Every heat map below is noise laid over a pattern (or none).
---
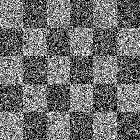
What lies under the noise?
a checkerboard
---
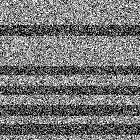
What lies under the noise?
bands of rows
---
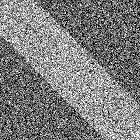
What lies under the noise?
a diagonal band
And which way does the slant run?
top left to bottom right
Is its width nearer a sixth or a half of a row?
a half
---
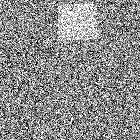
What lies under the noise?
one block
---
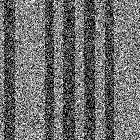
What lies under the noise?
bands of columns
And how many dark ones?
5
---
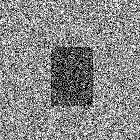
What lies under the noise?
one block
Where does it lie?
centre
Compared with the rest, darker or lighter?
darker
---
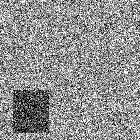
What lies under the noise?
one block
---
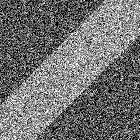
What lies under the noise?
a diagonal band
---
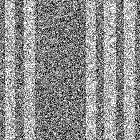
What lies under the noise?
bands of columns
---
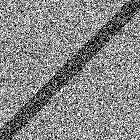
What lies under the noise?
a diagonal band
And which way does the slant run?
bottom left to top right
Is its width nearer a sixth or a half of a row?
a sixth
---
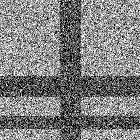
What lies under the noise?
bands of rows crossing bands of columns
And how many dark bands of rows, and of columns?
2 and 1
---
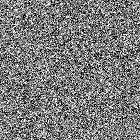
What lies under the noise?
only noise
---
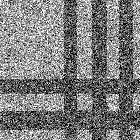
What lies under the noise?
bands of rows crossing bands of columns
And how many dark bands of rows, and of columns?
2 and 3
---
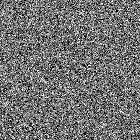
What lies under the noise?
only noise
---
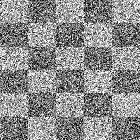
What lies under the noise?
a checkerboard
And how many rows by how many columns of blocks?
6 by 5
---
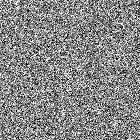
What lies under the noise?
only noise
